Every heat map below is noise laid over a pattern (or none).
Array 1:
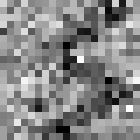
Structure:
a wavy band
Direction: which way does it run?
top to bottom
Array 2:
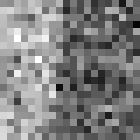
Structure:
a sharp edge
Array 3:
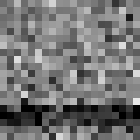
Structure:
one horizontal stripe
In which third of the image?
bottom
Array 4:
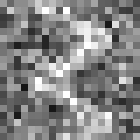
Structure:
a wavy band
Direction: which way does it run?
top to bottom
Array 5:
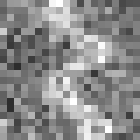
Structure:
a wavy band
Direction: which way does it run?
top to bottom
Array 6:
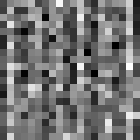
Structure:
vertical stripes
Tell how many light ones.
6
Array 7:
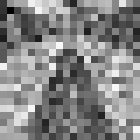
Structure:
spokes from one point
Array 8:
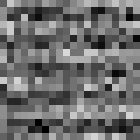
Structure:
horizontal stripes
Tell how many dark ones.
5
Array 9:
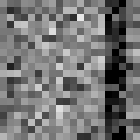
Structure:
one vertical stripe
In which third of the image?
right
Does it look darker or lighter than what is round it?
darker
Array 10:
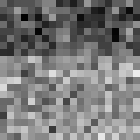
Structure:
a sharp edge
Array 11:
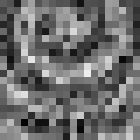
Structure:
rings round one point
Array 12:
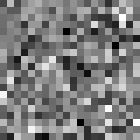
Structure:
only noise
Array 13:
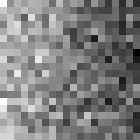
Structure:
a smooth slope
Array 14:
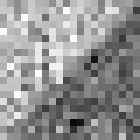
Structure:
a sharp edge
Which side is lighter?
top left
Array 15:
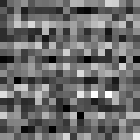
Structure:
horizontal stripes
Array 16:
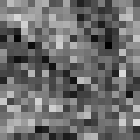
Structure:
spokes from one point
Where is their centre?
bottom right
